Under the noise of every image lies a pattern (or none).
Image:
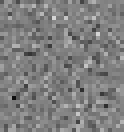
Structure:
only noise
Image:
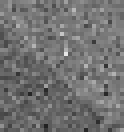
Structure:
a sharp edge
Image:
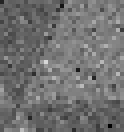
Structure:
spokes from one point
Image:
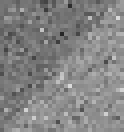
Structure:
a sharp edge
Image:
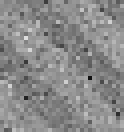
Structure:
diagonal stripes
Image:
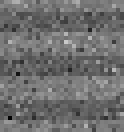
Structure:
horizontal stripes
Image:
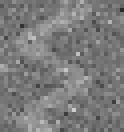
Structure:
a wavy band
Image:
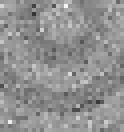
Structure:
rings round one point
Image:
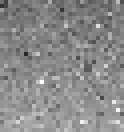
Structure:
a smooth slope
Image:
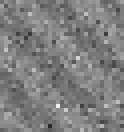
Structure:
diagonal stripes
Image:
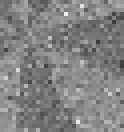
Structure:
spokes from one point
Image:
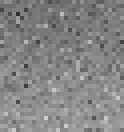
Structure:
a smooth slope
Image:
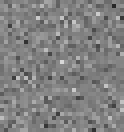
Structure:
only noise
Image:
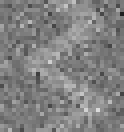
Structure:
a wavy band
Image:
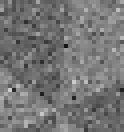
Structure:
spokes from one point
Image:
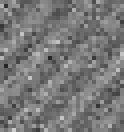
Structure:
diagonal stripes
